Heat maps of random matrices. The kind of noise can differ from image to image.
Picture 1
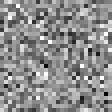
independent entries
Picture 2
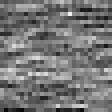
streaked along the rows
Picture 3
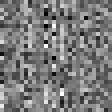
columns of uneven size
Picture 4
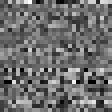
rows of uneven size
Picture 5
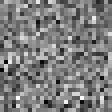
independent entries
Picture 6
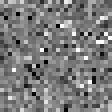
heavy tails
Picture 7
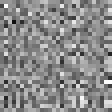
low rank plus noise
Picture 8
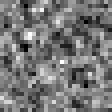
blotchy
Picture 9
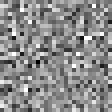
low rank plus noise
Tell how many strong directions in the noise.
three or four
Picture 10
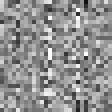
columns of uneven size
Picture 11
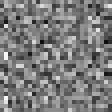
low rank plus noise
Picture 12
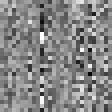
columns of uneven size
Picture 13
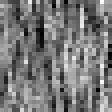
streaked along the columns
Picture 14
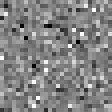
heavy tails
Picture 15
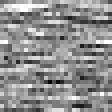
streaked along the rows
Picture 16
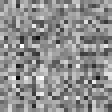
low rank plus noise
